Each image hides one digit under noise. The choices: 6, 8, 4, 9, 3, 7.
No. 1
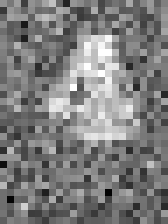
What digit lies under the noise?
4
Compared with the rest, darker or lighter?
lighter
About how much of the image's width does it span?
half
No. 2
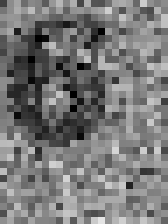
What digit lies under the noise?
6
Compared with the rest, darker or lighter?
darker
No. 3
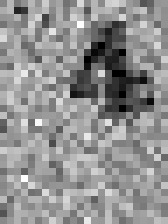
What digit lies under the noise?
4
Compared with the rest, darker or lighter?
darker
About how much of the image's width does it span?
half
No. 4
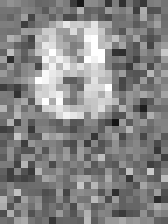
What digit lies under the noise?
8
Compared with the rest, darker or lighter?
lighter
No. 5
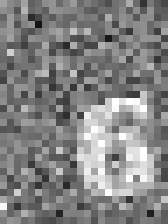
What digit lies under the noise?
6
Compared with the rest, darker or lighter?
lighter
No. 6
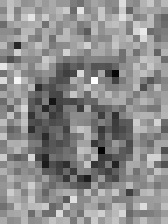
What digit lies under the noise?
6
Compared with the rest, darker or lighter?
darker
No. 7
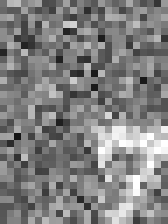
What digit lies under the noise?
7
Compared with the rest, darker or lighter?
lighter
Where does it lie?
bottom right
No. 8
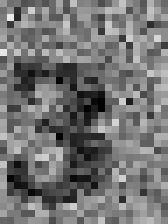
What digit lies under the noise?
3
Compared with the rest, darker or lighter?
darker
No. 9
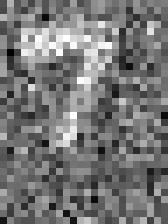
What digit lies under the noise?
7
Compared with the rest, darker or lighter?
lighter
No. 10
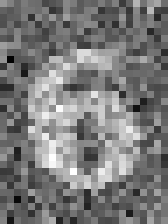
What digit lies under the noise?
6
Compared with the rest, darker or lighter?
lighter
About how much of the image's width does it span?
two thirds
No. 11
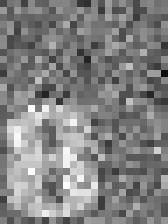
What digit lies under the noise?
8
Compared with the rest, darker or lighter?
lighter
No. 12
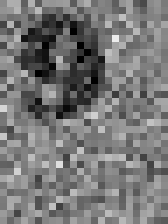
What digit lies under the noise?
9
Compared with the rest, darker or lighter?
darker
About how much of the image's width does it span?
half
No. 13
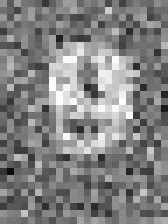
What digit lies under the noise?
9
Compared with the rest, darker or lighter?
lighter
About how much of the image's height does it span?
half
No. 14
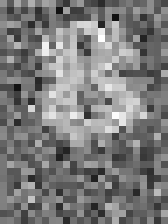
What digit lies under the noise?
8
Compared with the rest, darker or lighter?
lighter
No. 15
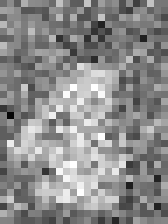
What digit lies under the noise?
4
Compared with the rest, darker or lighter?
lighter
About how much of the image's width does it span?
two thirds
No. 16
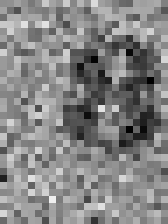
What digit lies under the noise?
8
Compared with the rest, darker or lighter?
darker
